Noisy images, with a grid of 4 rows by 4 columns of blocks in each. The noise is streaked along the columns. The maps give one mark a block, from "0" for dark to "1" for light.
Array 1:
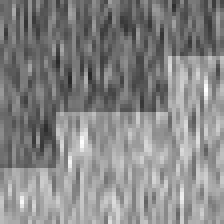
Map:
0 0 0 0
0 0 0 1
0 1 1 1
1 1 1 1
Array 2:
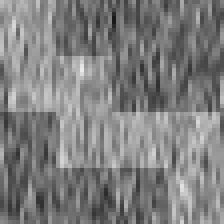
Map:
1 0 0 0
1 1 0 0
0 1 1 1
0 0 0 1
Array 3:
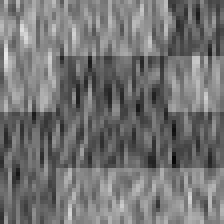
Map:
1 1 1 0
1 0 0 1
0 0 0 0
0 1 1 1
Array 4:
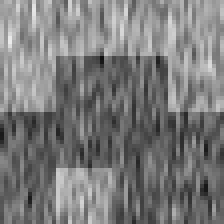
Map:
1 1 1 1
1 0 0 1
0 0 0 0
0 1 0 0
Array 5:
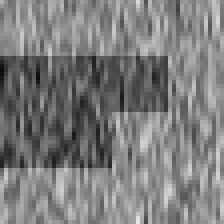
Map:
1 1 1 1
0 0 0 1
0 0 1 1
1 1 1 1
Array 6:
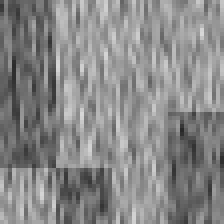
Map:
0 1 1 1
0 1 1 1
0 1 1 0
1 0 1 0
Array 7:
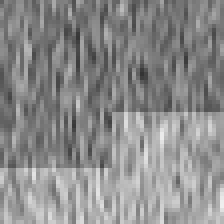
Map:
0 0 0 0
0 0 0 0
0 0 1 1
1 1 1 1
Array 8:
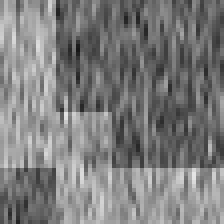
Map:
1 0 0 0
1 0 0 0
1 1 0 0
0 1 1 1
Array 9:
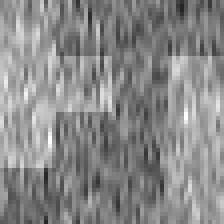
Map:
1 0 0 0
1 1 0 1
1 0 0 1
0 0 0 1
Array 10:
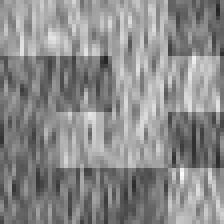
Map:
1 1 1 0
0 0 1 1
0 1 1 0
0 0 0 1
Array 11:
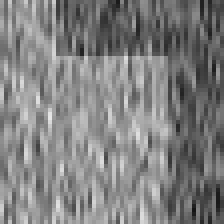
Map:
1 0 0 0
1 1 1 0
1 1 1 0
1 1 1 0
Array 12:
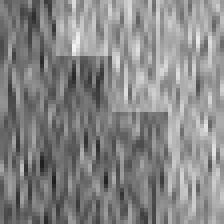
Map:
0 1 1 1
0 0 1 1
0 0 0 1
0 0 0 1
